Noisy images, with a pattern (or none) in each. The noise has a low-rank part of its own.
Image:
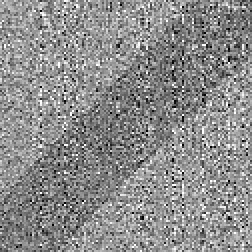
a diagonal band
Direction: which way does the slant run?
bottom left to top right
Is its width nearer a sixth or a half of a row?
a half
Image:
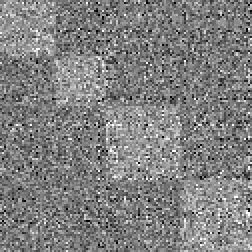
blocks along the diagonal
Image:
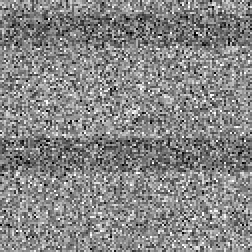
bands of rows
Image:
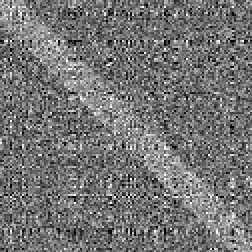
a diagonal band
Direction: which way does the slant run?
top left to bottom right
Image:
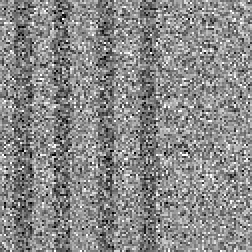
bands of columns
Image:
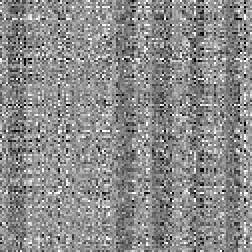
bands of columns
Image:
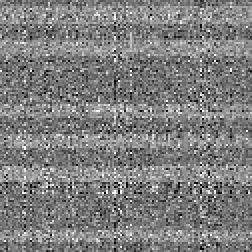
bands of rows
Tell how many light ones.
6
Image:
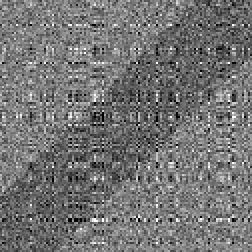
a diagonal band
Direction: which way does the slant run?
bottom left to top right
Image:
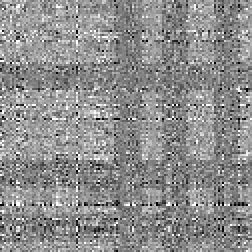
bands of rows crossing bands of columns
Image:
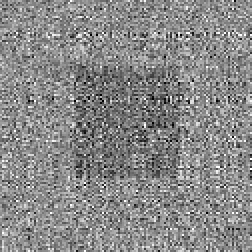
one block
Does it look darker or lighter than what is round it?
darker
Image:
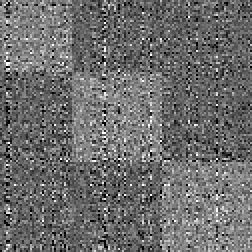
blocks along the diagonal
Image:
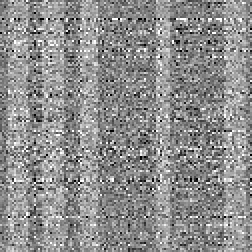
bands of columns
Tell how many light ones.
5
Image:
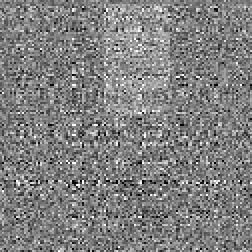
one block
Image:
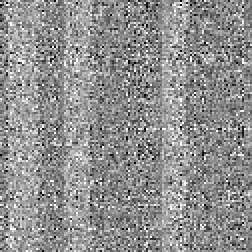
bands of columns
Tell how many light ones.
3
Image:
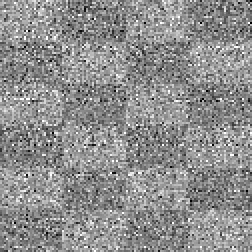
a checkerboard
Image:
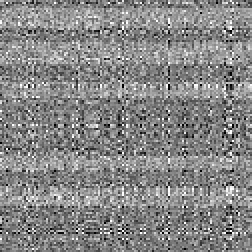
bands of rows
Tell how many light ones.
5
